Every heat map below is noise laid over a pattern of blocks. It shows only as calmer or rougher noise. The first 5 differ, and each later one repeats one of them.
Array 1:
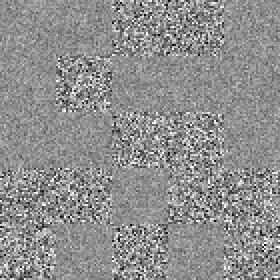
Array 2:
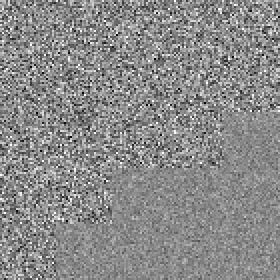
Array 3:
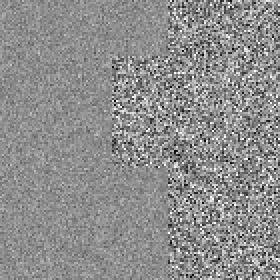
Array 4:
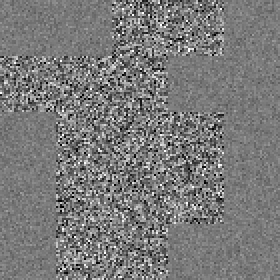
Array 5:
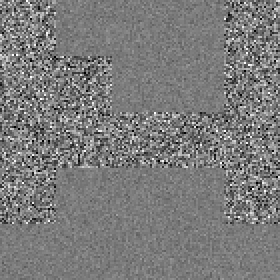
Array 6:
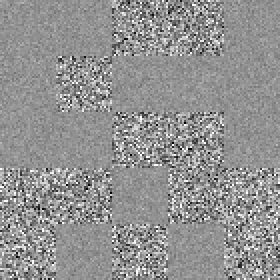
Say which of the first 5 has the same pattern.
1
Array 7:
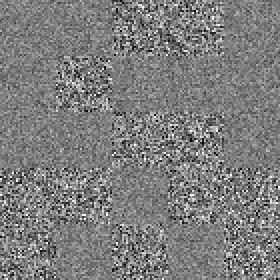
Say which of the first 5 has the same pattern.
1
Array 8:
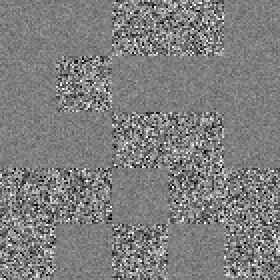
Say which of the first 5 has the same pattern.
1
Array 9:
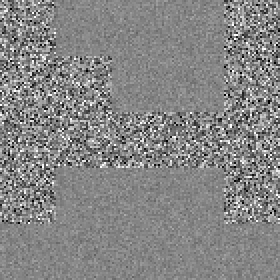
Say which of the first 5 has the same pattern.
5
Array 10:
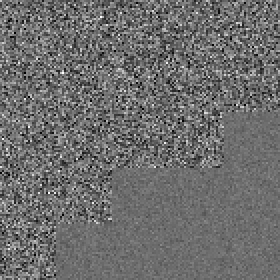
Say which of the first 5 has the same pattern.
2
